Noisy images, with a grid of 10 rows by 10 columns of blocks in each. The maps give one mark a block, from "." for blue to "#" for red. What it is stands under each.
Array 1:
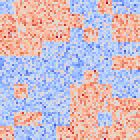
. # # # # . . # . .
# # # # # # . . # #
# # # # # . # . # #
# # # . . . . . . .
. . . . . . . . # #
. . . . . . # . . .
. # . . . # # # . .
. . . . . # # # # #
. # # . . # # . # #
# . . . # # # # # #
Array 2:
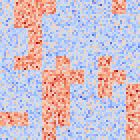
. # # # . . . . # .
. # # . . . . . . .
. . # . . . . . . .
. . # . . . . . . .
. # # . # . . # . .
. . . # # # . # # .
. . . # # . . # . #
. . . # # . . . . #
# # . # # . . . . #
. . . # . . . . . #
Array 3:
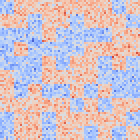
. # # # # # # # . #
# # . # # . # # # .
. . . # . . . . # #
. # . . . . # # # #
. . . # . # # . # .
# . . # # # # . . .
# . # . . # . # . .
# # # # # . # . # #
. # # . # # # # # .
. # # . # # . # . #
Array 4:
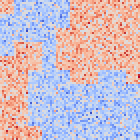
# . . . . # # # # #
. . . . . # # # # #
. . . . # # # # # #
. # # . # # # # # #
# # # . # # # # # #
# # . . . # # . . #
# # . . . . . . . .
# # . . . . . . . .
# # . . . . . . . .
# # # . . . . . . .
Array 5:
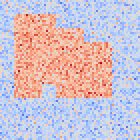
. . . . . . . . . .
. # # # . . . . . .
. # # # # # . . . .
. # # # # # # # . .
. # # # # # # # . .
. # # # # # # # . .
. # # . # # # # . .
. . . . . . . . . .
. . . . . . . . . .
. . . . . . . . . .
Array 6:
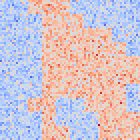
. . # # # . . . . .
. . . # # # . . . .
. . . # # # # # . .
. . . # # # # # # .
. . . # # # # # # #
. . . # # # # # # #
. . . # # # # # # .
. . # # . . # # # .
. . . # . . . # # #
. . . # # . . # # #
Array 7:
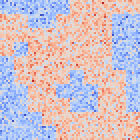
. . . . . # # # # #
# # . . # # # # . .
# # # # # # # # . .
# . # # # # # # . .
. # # # # # # # . .
. # # # # . # # # .
. . # # . . . # # .
. . # # # . . # # .
. . . # # # # # # #
. . . . # # # # # #
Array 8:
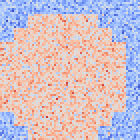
. . . . . . . . . .
. . # # # # # . . .
. # # # # # # # . .
# # # # # # # # # .
# # # # # # # # # .
# # # # # # # # # .
# # # # # # # # # .
# # # # # # # # # .
. # # # # # # # . .
. . # # # # # . . .
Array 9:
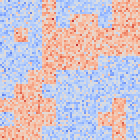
. . . # . . . . # #
. . . # . # # . # #
. # . # # # # # # #
. . . # # # # # # #
. . . # # # # . . .
. . # # . . . . . .
. # # . . . . . . .
# # # # . . . . # .
. # # # . . . # # .
# # # . . . . . # .
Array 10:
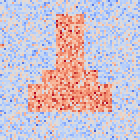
. . . . . . . . . .
. . . . # # . . . .
. . . . # # . . . .
. . . . # # . . . .
. . . . # # . . . .
. . . # # # # . . .
. . # # # # # # . .
. . # # # # # # . .
. . . . . . . . . .
. . . . . . . . . .
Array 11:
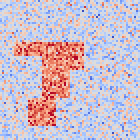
. . . . . . . . . .
. . . . . . . . . .
. . . . . . . . . .
. # # # # # . . . .
. . . # # # . . . .
. . . # # . . . . .
. . . # # . . . . .
. . # # . . . . . .
. . # # . . . . . .
. . . . . . . . . .
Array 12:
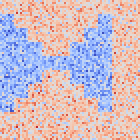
# # # # # # # # # #
. # # # # # # . # #
. . # # # # . . # #
. . . # # . . . # #
. . . . . . . . # #
. . . # # . . . # #
. . # # # # . . # #
. # # # # # # . # #
# # # # # # # # # #
# # # # # # # # # #
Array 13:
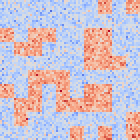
. . . . . . . # . #
. . . . . . . . . .
# . # # . . # # . .
. # # . . . # # . .
. . . . . . # # # .
. . # # # . . . . .
# . # . # . # # . .
. # # . # # # # . .
. # . . . . . . . #
. . . . . # . # . #
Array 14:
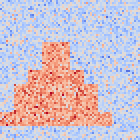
. . . . . . . . . .
. . . . . . . . . .
. . . . . . . . . .
. . . # # . . . . .
. . . # # . . . . .
. . # # # # . . . .
. # # # # # # . . .
. # # # # # # . . .
# # # # # # # # . .
. . . . . . . . . .
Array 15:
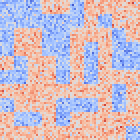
. . . # # . # # # #
. . . . . . # . # #
. # # . . # # # . #
. # # . . # . # . .
# . # # . # . # . .
. . # # . # . # # #
# # # # # # # # . #
. # # # . . . # . #
# . . # . # # # # #
# # # # # # # # # .
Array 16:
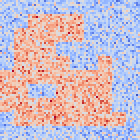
. . . . . . . . . .
. . # # # # . . . .
. # # # # # . . . .
. # # # . . . . . .
. # # # # . . # . .
# # # # # # # # . .
# # . . # # # # . .
# # # # # # # # . .
. # # # # # # # # .
. . . . . . . . . .
